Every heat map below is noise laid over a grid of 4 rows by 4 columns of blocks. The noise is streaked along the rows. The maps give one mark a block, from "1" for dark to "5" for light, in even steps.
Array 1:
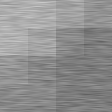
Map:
5 5 4 3
5 4 2 1
3 2 1 1
2 2 1 1
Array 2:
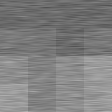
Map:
1 1 1 1
2 2 1 2
4 3 4 5
5 3 4 5
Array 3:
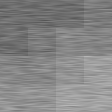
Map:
1 1 1 2
1 2 3 3
3 3 4 5
4 4 5 5
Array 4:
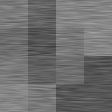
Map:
4 2 5 5
3 1 4 5
4 2 3 1
5 4 1 1
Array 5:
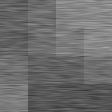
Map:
2 3 5 5
2 3 4 5
3 2 2 3
4 1 1 1
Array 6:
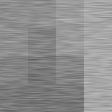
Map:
3 3 4 5
3 2 4 5
2 1 2 5
1 1 1 5
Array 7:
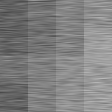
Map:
1 2 3 4
1 2 3 5
2 3 4 5
1 3 4 5
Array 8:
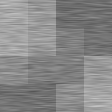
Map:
5 4 1 1
5 4 2 1
3 2 2 4
1 1 3 5
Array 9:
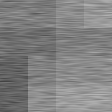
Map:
3 3 4 5
2 2 3 3
1 3 4 4
1 4 5 5
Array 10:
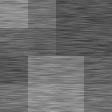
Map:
5 3 1 1
2 2 1 1
1 4 4 2
3 5 5 3
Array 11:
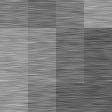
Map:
3 2 3 5
5 4 2 1
5 4 2 1
5 3 1 1
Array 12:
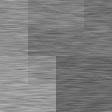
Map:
4 3 3 2
4 2 2 2
5 4 1 1
5 5 1 1
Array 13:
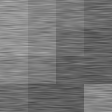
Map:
5 4 3 2
5 4 2 1
4 3 1 1
2 1 1 4
